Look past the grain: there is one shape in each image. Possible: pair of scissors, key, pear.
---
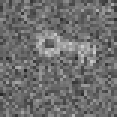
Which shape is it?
key
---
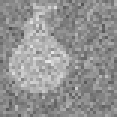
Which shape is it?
pear
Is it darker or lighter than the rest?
lighter
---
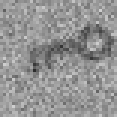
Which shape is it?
key
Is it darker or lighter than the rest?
darker
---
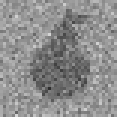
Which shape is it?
pear
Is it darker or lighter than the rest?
darker
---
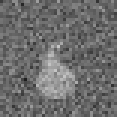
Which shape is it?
pear
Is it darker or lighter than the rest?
lighter
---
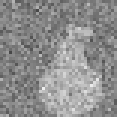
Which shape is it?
pear
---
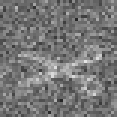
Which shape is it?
pair of scissors
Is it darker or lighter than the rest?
lighter
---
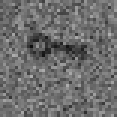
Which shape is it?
key
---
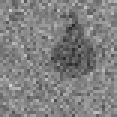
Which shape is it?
pear
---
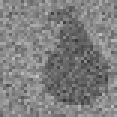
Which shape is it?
pear
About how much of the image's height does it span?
nearly all
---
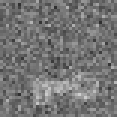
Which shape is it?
key
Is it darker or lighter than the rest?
lighter
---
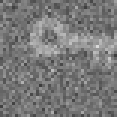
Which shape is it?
key
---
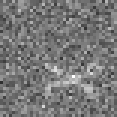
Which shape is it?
pair of scissors
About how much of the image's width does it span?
half
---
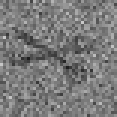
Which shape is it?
pair of scissors
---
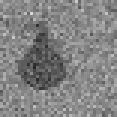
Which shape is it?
pear
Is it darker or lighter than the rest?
darker
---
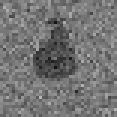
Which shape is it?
pear
